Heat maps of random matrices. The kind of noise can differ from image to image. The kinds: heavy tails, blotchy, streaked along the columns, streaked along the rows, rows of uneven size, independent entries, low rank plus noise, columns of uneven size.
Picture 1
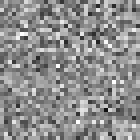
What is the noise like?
low rank plus noise
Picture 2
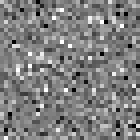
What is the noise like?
heavy tails
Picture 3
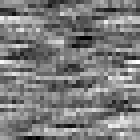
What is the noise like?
streaked along the rows
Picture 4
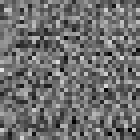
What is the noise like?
low rank plus noise
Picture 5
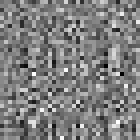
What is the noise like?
low rank plus noise
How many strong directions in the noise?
one
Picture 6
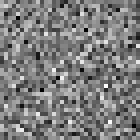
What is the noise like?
independent entries
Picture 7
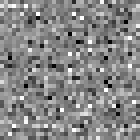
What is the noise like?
heavy tails
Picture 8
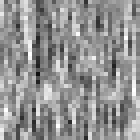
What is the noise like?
streaked along the columns
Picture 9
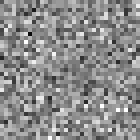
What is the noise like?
independent entries
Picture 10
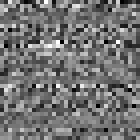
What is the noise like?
rows of uneven size
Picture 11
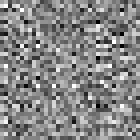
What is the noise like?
low rank plus noise
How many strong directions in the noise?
three or four
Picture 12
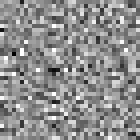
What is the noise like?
low rank plus noise
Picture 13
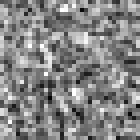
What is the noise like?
blotchy
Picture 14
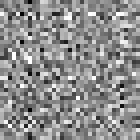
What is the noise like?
low rank plus noise
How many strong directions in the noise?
three or four
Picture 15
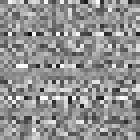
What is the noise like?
rows of uneven size
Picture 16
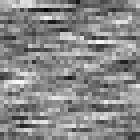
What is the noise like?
streaked along the rows
